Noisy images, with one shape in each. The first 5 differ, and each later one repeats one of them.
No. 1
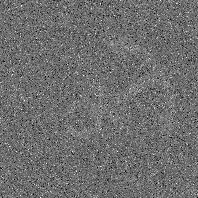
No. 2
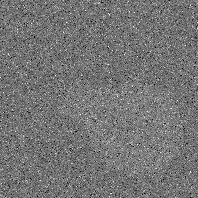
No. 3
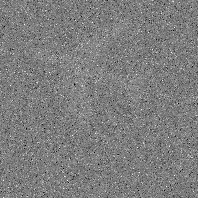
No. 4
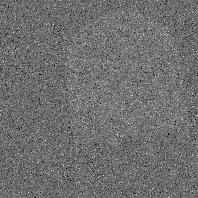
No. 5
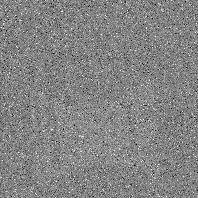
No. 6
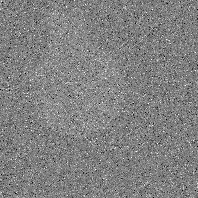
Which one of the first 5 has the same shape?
2
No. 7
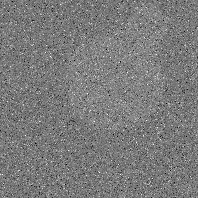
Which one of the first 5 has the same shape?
2
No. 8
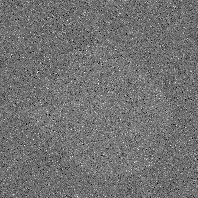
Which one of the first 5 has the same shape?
4
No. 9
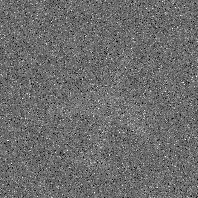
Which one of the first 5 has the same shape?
3
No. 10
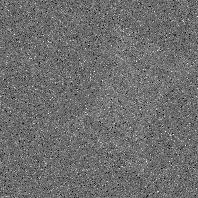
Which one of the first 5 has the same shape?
5
